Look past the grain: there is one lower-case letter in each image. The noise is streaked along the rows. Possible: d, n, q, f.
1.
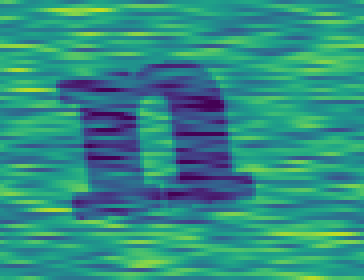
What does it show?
dark n
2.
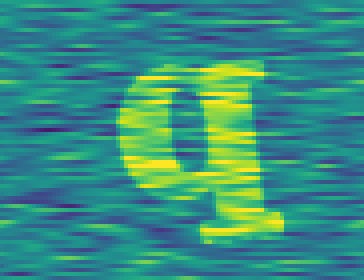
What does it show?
light q
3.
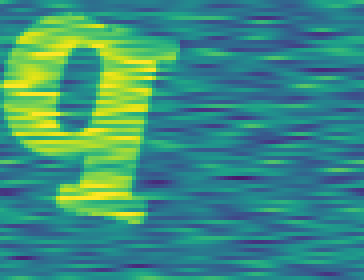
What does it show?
light q
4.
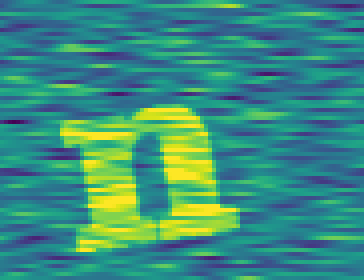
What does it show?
light n
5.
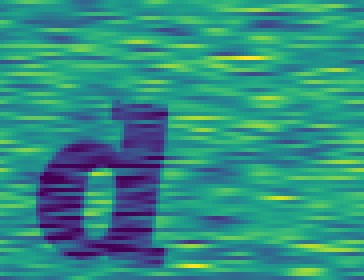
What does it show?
dark d
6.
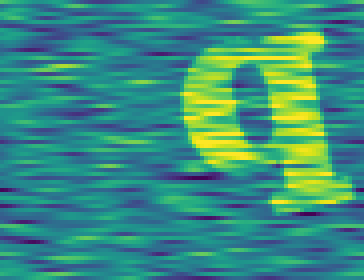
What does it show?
light q
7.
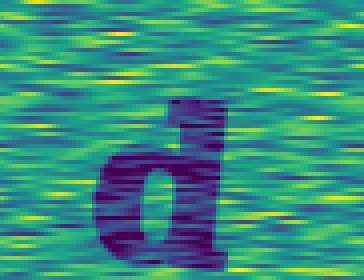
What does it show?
dark d
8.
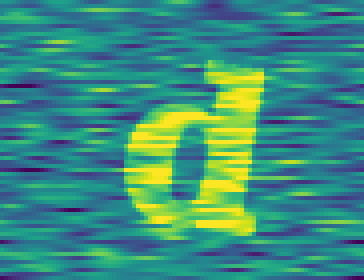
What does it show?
light d
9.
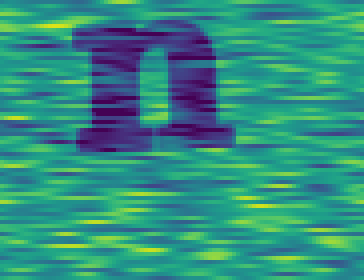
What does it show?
dark n
